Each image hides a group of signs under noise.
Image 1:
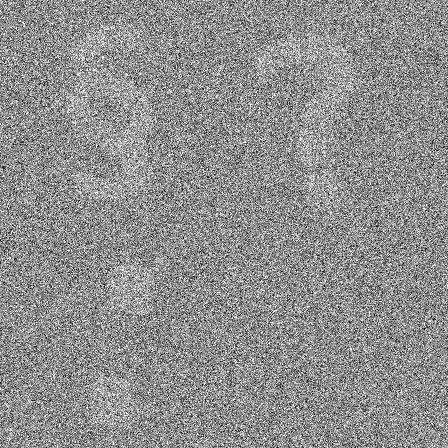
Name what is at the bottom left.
colon
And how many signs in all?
3
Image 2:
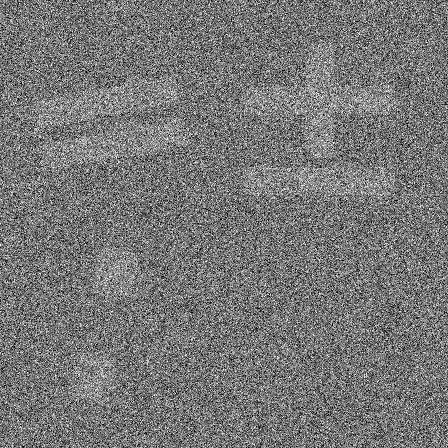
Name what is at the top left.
equals sign
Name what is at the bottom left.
colon
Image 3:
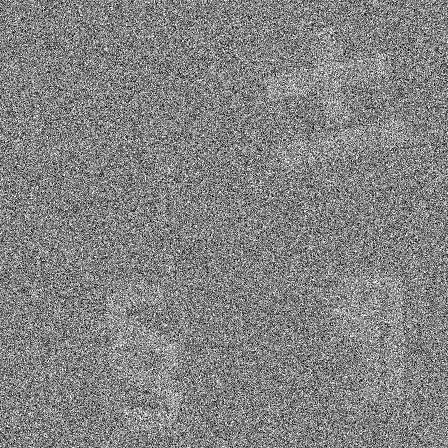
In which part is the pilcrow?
bottom right
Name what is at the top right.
plus-minus sign
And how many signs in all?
3
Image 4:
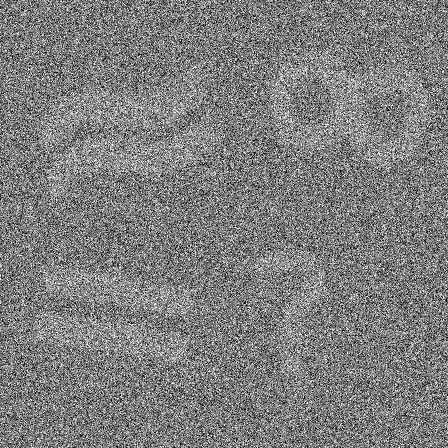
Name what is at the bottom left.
equals sign
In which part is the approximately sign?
top left
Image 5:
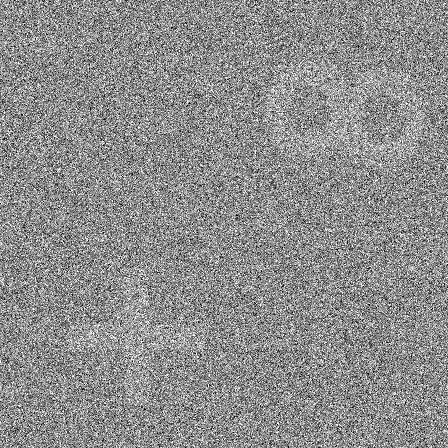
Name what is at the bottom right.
nothing
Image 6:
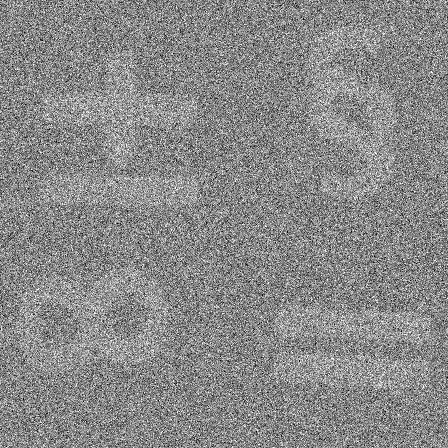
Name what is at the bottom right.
equals sign
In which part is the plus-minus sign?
top left
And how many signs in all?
4
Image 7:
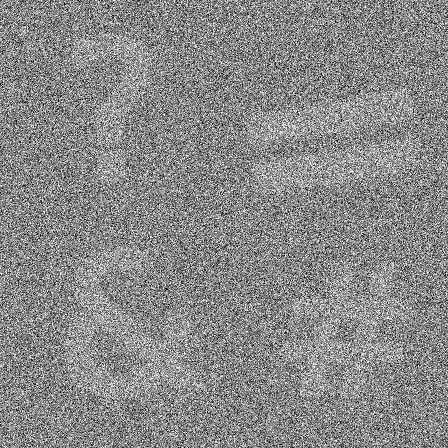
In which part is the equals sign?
top right
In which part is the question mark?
top left
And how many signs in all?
4
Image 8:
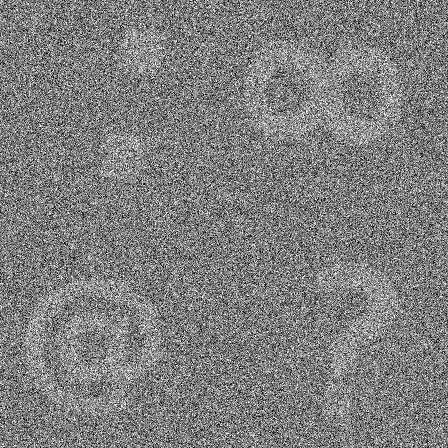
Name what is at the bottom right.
question mark
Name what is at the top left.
colon
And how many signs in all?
4
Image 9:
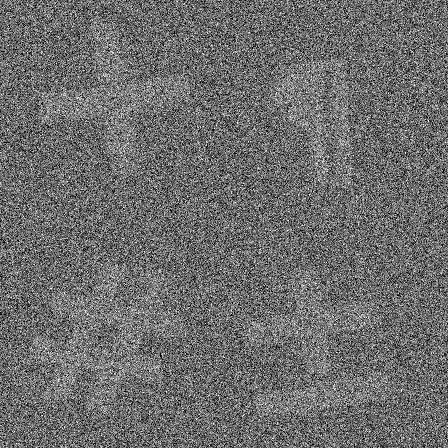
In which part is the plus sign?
top left
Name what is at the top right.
pilcrow
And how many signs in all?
4
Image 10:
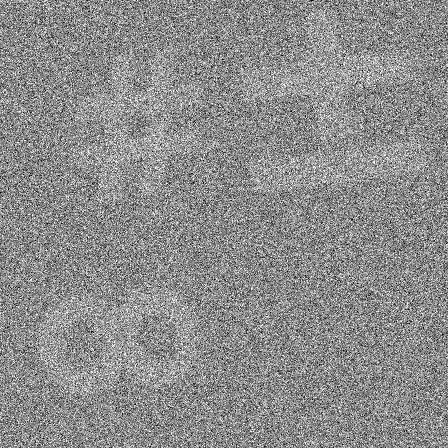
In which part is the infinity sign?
bottom left
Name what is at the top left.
hash sign
